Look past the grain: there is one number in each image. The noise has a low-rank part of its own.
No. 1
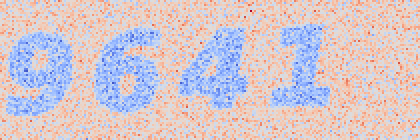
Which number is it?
9641
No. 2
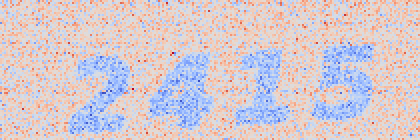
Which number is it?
2415
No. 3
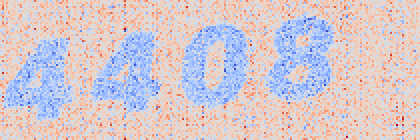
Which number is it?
4408
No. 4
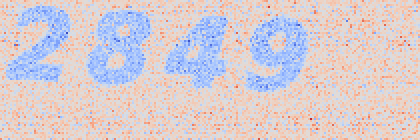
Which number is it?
2849
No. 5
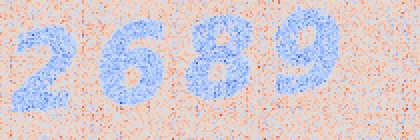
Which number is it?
2689
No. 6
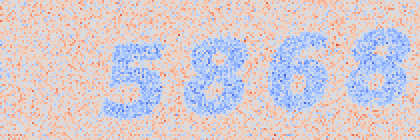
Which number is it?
5868
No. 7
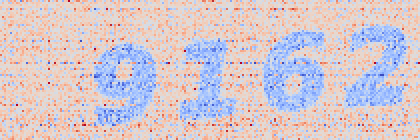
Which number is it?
9162
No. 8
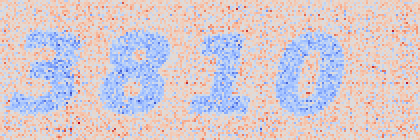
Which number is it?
3810
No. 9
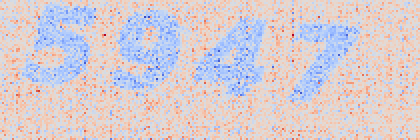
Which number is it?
5947
